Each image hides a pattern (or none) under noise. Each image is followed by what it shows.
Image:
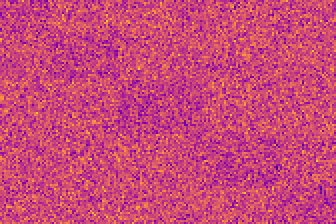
blocks along the diagonal
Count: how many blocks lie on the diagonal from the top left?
5
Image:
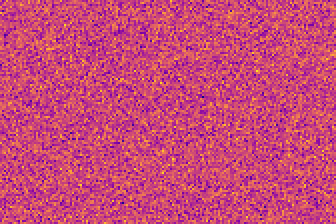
only noise
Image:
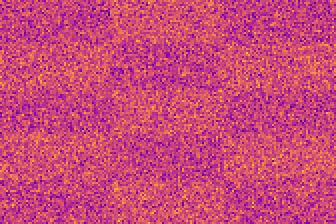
a checkerboard
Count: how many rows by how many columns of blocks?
5 by 3
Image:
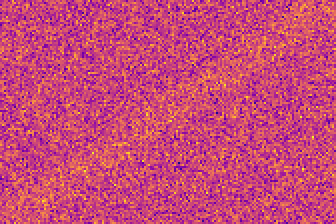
a diagonal band
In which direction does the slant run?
bottom left to top right
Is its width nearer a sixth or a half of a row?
a sixth
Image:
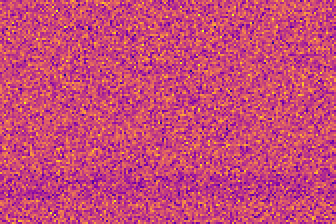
one band of rows
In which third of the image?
bottom
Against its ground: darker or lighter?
darker
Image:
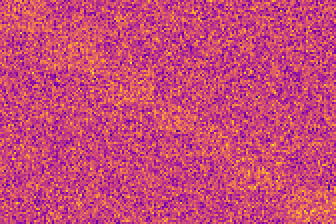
blocks along the diagonal
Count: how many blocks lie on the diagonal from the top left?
7
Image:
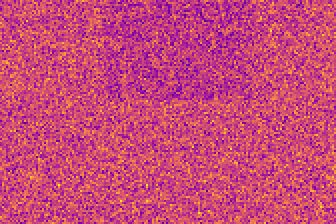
one block
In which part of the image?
top middle
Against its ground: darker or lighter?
darker
